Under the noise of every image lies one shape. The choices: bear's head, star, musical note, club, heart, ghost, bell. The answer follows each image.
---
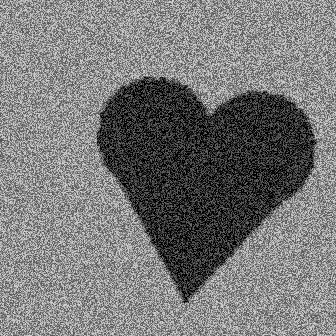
heart
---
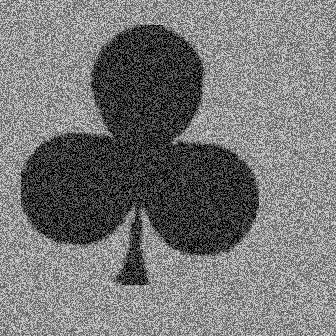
club
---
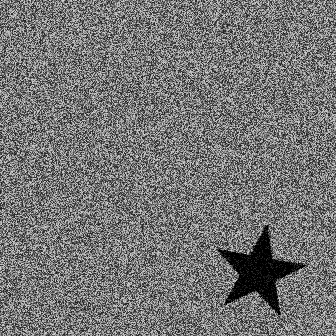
star
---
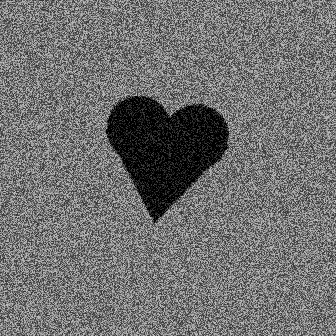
heart
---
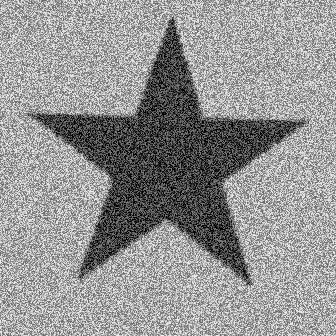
star
